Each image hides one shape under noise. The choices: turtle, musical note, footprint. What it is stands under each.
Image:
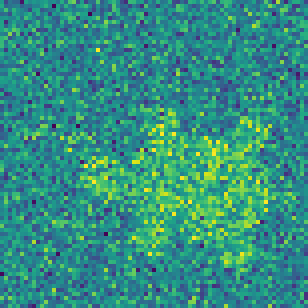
light turtle
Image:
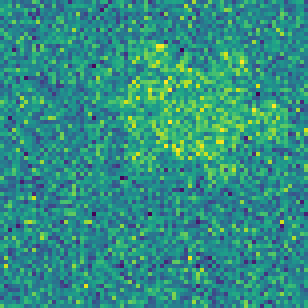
light turtle
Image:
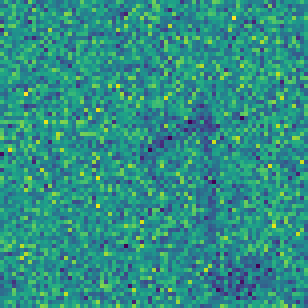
dark musical note
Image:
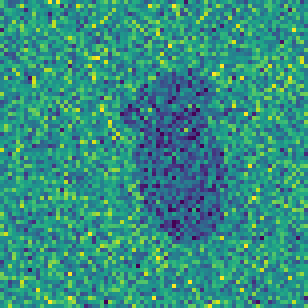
dark footprint
